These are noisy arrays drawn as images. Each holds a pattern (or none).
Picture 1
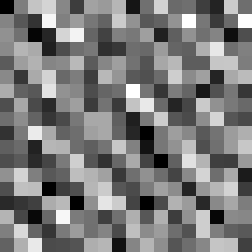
diagonal stripes
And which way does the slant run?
top left to bottom right
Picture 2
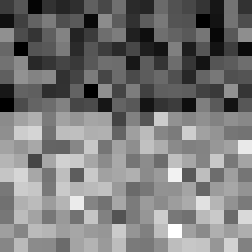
a sharp edge
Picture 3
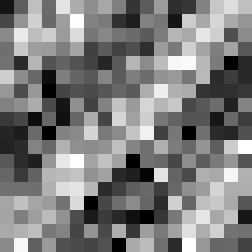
diagonal stripes
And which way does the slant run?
bottom left to top right
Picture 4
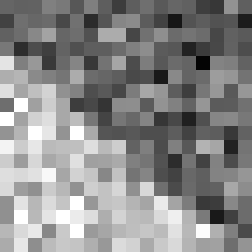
a sharp edge
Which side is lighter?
bottom left
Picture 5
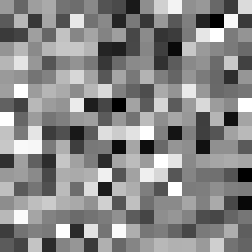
only noise
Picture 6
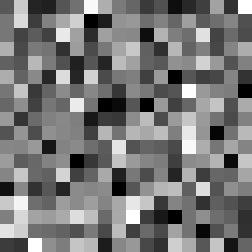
only noise
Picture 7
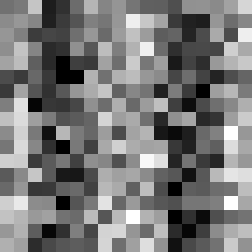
vertical stripes
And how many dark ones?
2
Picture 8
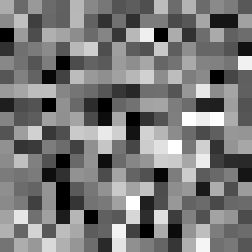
only noise
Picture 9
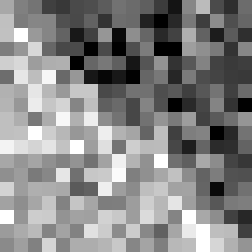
a sharp edge
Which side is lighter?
bottom left
